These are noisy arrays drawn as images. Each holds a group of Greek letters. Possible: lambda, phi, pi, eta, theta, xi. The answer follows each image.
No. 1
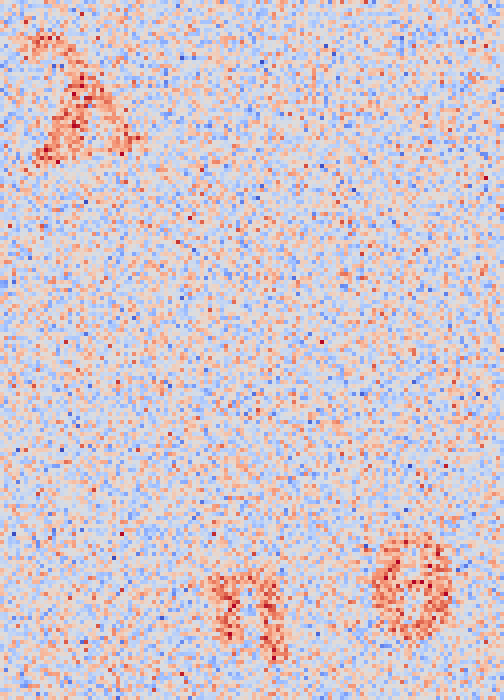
top left: lambda; bottom middle: eta; bottom right: theta
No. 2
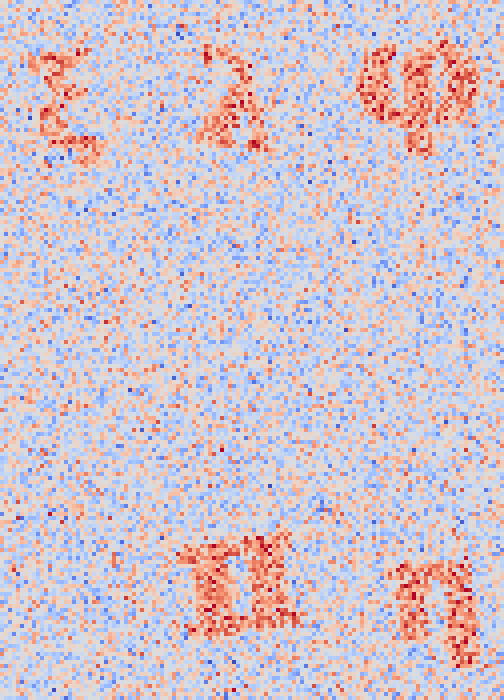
top left: xi; top middle: lambda; top right: phi; bottom middle: pi; bottom right: eta
